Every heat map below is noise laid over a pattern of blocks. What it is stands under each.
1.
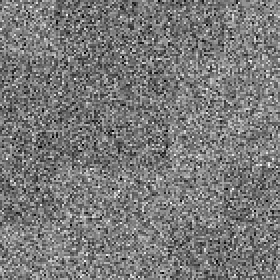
mirrored about the diagonal from the top left
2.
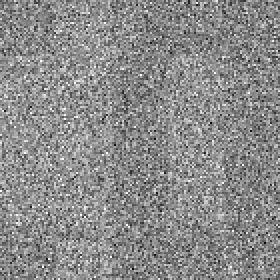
top and bottom mirror each other
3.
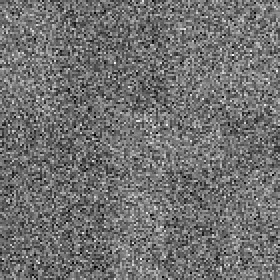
no symmetry
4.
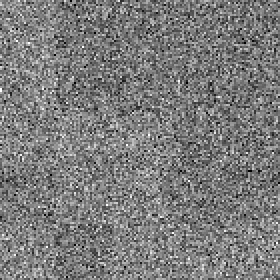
mirrored about the diagonal from the bottom left
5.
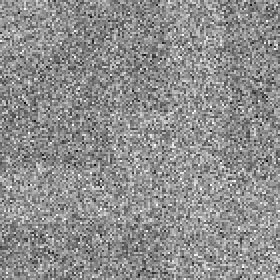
mirrored about the diagonal from the top left
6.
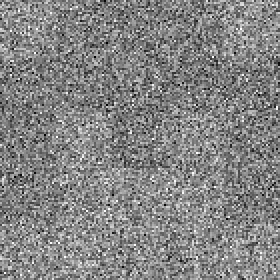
left and right mirror each other
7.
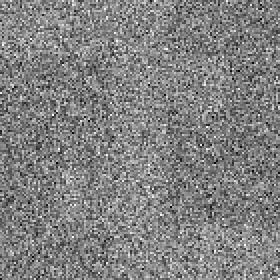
the same after a half turn
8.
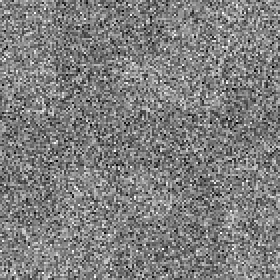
the same after a half turn
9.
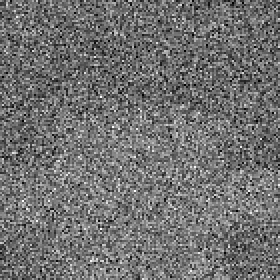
left and right mirror each other
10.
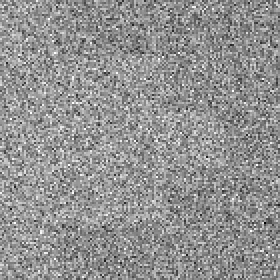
top and bottom mirror each other
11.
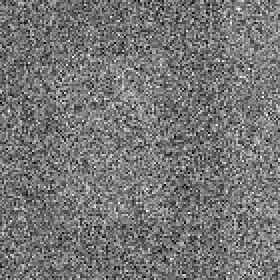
top and bottom mirror each other
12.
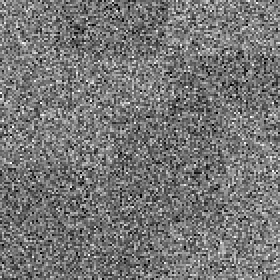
no symmetry
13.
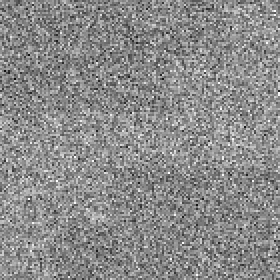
the same after a half turn
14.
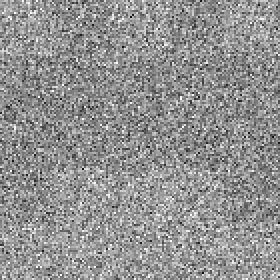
left and right mirror each other
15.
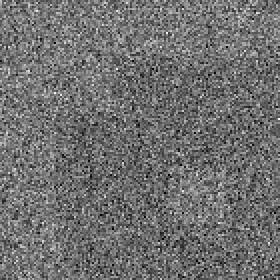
mirrored about the diagonal from the top left
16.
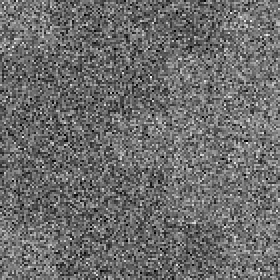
top and bottom mirror each other
